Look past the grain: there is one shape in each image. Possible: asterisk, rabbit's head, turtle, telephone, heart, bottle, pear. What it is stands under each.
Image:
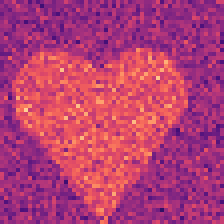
light heart
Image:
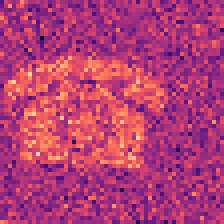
light telephone
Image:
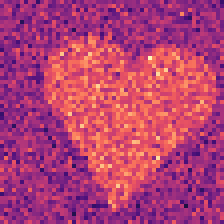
light heart
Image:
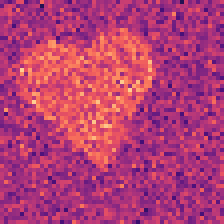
light heart
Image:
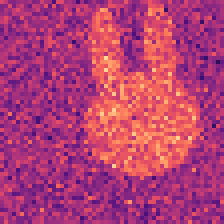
light rabbit's head
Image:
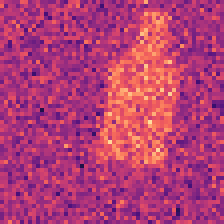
light bottle
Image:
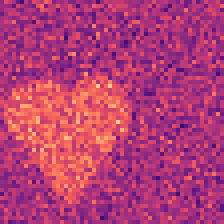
light heart
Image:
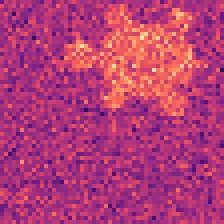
light turtle
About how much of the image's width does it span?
two thirds
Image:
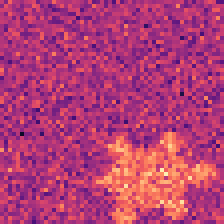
light turtle
